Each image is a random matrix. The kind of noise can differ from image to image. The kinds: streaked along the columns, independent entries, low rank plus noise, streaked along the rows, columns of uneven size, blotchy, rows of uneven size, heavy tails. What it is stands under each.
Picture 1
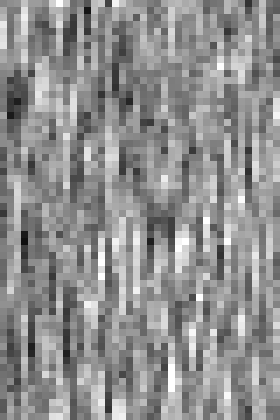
streaked along the columns
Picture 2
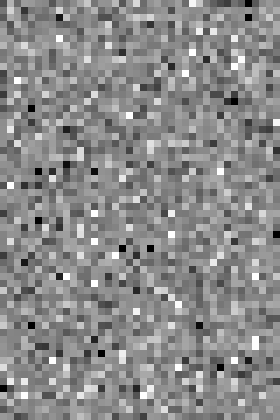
heavy tails
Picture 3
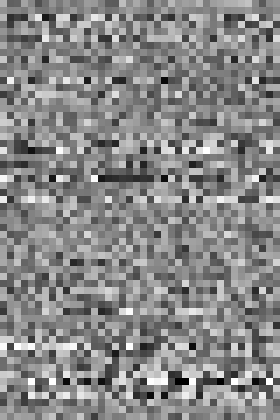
rows of uneven size
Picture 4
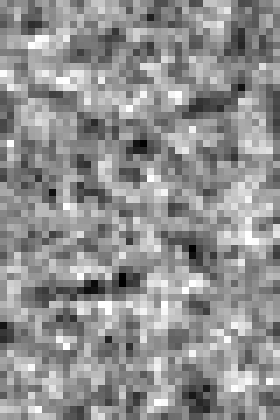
blotchy
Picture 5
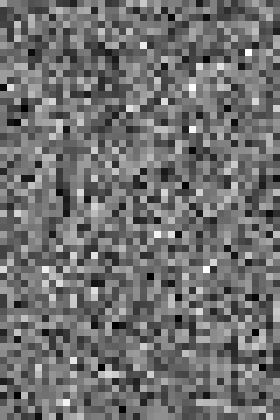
independent entries
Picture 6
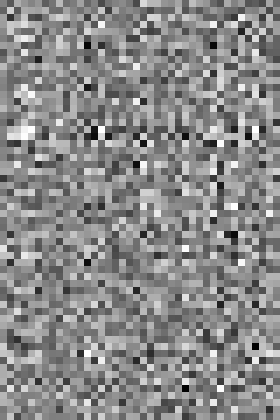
low rank plus noise
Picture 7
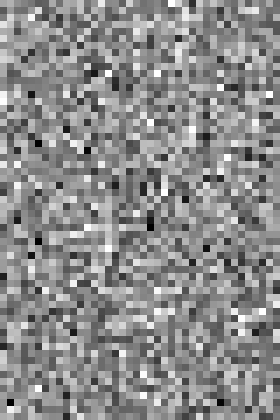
independent entries
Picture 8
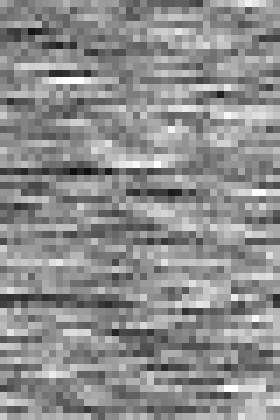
streaked along the rows
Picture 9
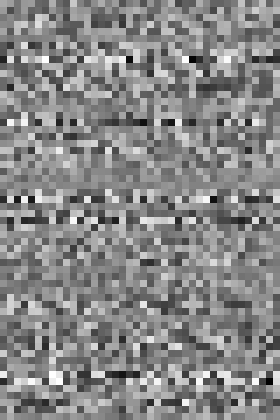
rows of uneven size
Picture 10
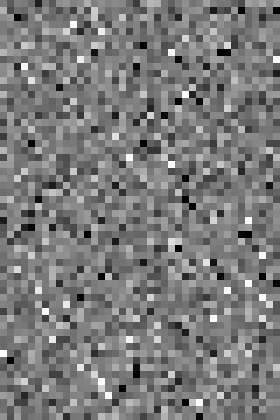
heavy tails
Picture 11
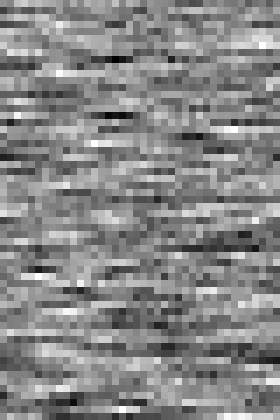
streaked along the rows
